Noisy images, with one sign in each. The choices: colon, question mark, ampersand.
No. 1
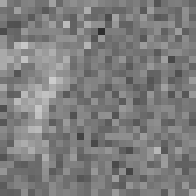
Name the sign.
question mark
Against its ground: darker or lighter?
lighter
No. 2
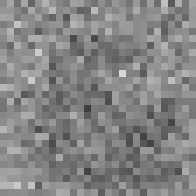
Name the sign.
ampersand
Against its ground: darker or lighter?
darker
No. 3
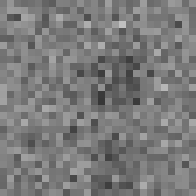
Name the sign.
colon
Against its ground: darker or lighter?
darker
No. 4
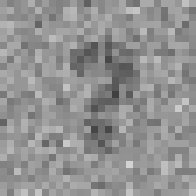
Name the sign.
question mark
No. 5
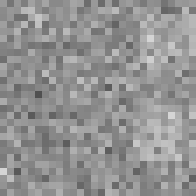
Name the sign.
colon
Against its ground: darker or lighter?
lighter
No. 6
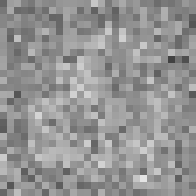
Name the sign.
ampersand
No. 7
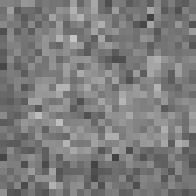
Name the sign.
ampersand
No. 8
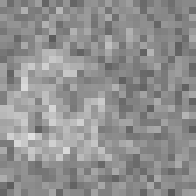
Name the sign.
ampersand
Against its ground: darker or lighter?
lighter
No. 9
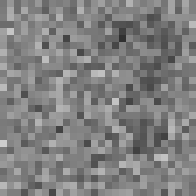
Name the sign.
question mark
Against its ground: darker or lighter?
darker
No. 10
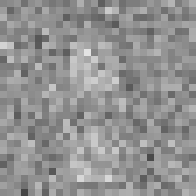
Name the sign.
colon
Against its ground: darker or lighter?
lighter
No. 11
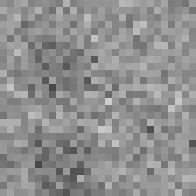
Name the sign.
colon
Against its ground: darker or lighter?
darker
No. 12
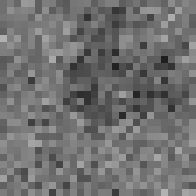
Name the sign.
ampersand
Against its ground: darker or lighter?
darker
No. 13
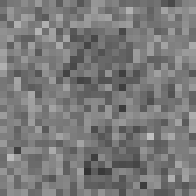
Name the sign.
colon
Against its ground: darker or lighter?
darker
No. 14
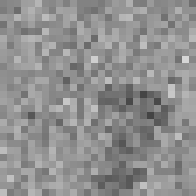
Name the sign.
question mark
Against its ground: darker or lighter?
darker
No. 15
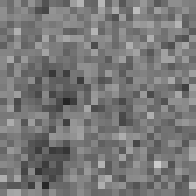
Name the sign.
colon
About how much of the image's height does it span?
two thirds
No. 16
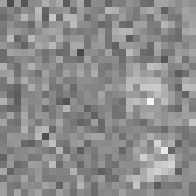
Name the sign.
colon
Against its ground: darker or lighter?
lighter
